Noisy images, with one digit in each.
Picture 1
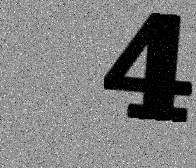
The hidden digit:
4
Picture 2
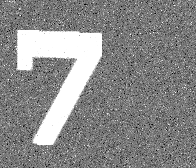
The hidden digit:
7
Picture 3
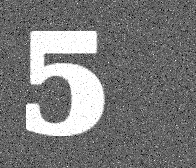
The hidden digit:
5
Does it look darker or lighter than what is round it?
lighter
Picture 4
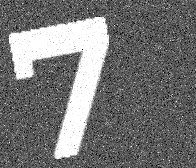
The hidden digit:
7
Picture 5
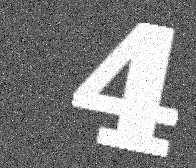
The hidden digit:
4
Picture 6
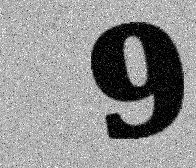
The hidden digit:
9
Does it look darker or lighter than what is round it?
darker
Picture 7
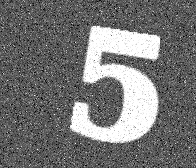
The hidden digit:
5
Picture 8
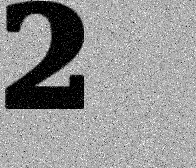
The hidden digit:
2
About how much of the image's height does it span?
two thirds
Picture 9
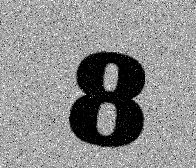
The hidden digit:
8
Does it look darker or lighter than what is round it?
darker
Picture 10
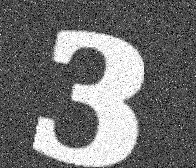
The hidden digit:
3
